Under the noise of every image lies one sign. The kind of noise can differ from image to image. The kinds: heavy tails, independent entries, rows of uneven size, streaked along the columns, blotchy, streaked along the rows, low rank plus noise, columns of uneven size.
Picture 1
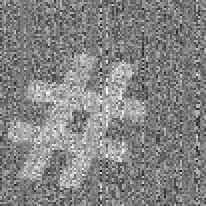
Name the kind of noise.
columns of uneven size
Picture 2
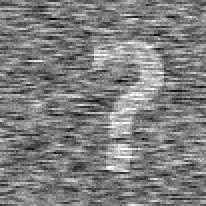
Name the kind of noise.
streaked along the rows
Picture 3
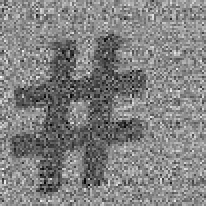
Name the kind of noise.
low rank plus noise
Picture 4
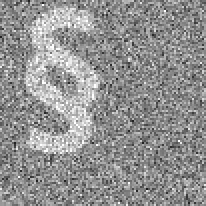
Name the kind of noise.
independent entries
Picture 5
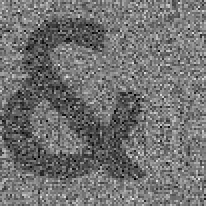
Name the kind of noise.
low rank plus noise
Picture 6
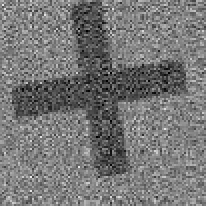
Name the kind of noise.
low rank plus noise
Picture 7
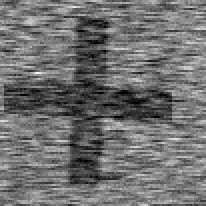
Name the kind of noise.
streaked along the rows
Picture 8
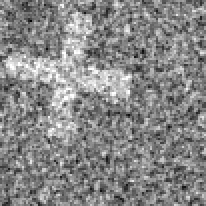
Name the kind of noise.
blotchy
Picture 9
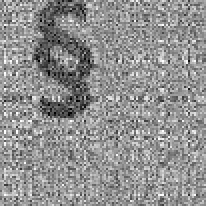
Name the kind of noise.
low rank plus noise
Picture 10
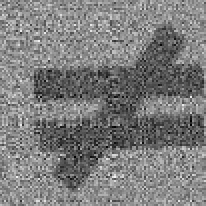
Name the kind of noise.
low rank plus noise
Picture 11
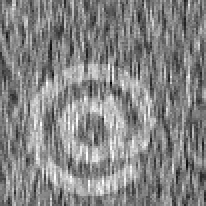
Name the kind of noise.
streaked along the columns
